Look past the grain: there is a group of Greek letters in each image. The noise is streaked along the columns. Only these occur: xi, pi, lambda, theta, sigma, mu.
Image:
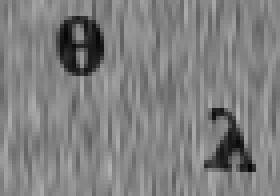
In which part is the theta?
top left
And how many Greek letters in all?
2
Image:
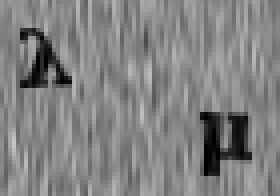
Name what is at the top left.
lambda
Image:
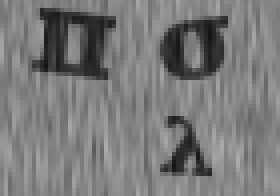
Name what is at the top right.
sigma
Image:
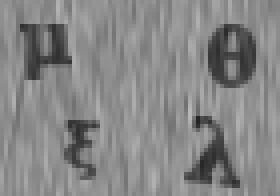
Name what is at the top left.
mu
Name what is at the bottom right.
lambda
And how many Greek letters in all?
4
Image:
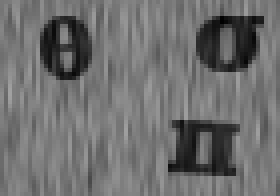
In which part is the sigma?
top right
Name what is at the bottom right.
pi
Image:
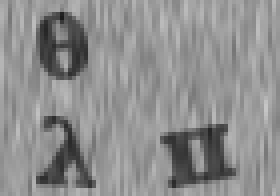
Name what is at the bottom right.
pi
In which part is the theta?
top left
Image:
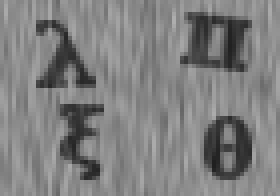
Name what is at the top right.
pi
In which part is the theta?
bottom right
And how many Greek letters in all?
4
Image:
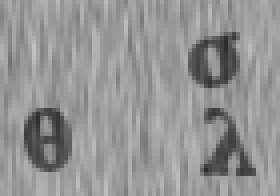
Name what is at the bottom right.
lambda
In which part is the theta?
bottom left
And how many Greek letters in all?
3
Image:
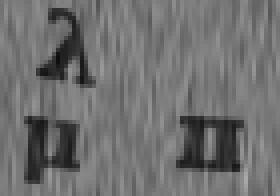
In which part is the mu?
bottom left
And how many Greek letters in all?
3
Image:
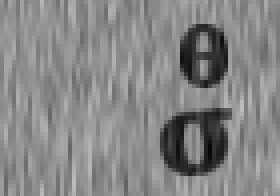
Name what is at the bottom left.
nothing
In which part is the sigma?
bottom right
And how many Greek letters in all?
2
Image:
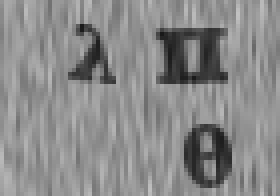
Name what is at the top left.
lambda
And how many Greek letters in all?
3
